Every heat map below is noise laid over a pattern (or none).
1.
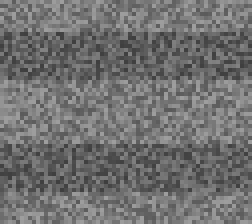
horizontal stripes
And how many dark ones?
2
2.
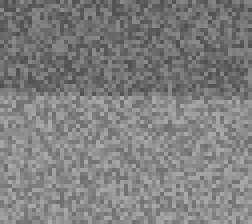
a sharp edge
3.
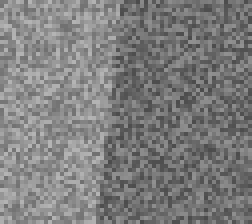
a sharp edge
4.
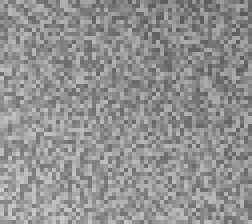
a smooth slope
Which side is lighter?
bottom left
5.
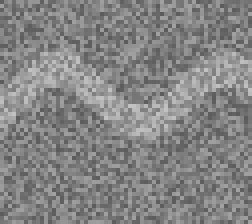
a wavy band
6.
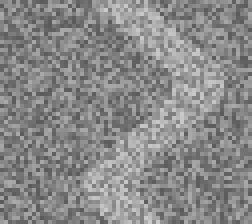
a wavy band
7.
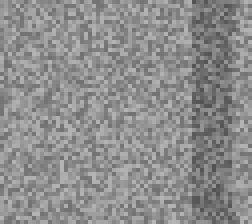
one vertical stripe
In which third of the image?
right
